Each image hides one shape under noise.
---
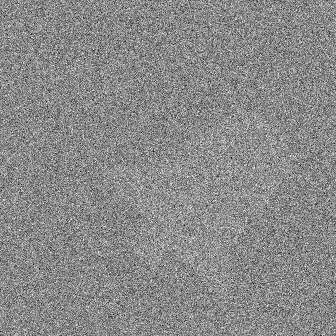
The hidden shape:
bell
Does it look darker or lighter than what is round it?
lighter
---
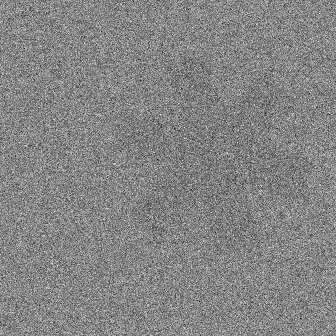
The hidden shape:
asterisk
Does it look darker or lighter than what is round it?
darker
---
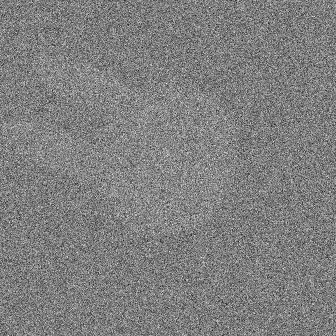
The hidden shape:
rabbit's head
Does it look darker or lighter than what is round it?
lighter
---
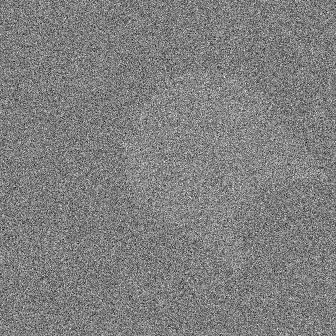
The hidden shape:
cat's head
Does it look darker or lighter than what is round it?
lighter
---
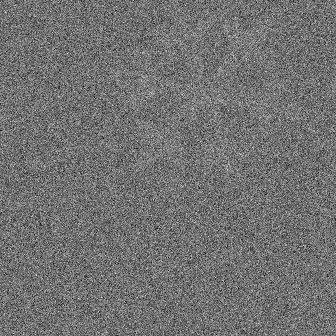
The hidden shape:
snowflake
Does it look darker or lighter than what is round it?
lighter
